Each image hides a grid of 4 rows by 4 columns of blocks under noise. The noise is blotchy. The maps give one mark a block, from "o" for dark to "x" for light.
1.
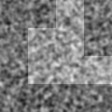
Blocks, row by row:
o o x o
o x x o
o x x x
o o o o
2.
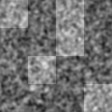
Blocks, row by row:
x o x o
o o x o
o x o o
o o o x
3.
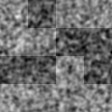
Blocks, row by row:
x o x x
x x o o
o o x o
x x x x
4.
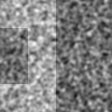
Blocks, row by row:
x x o o
o x o o
o x o o
x x o o
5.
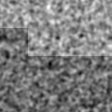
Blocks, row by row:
x x x x
o x x x
o o o o
o o o o
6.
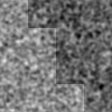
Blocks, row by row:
x o o o
x x o o
x x o o
x x x o
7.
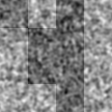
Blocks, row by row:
o x o x
x o o x
x o o x
x x o x
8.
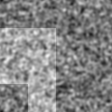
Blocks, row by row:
o o o o
x x o o
x x o o
o x o o
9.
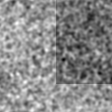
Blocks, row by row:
x x o o
x x o o
x x o o
x x x x
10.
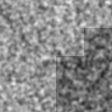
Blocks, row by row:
x x x x
x x x o
x x o o
x x o o
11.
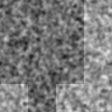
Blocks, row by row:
o o o x
o o o x
o o o x
x o x x
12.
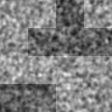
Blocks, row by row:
x x o x
x o o o
x x x x
o o x x
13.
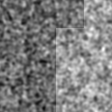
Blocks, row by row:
o o o x
o o x x
o o x x
o o x x
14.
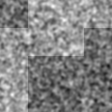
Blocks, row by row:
o x x x
x x x o
x o o o
x o o o
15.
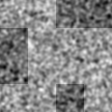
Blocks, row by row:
x x o o
o x x x
o x x x
x x o x
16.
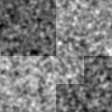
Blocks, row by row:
o o x x
o o x x
x x x o
x x o o
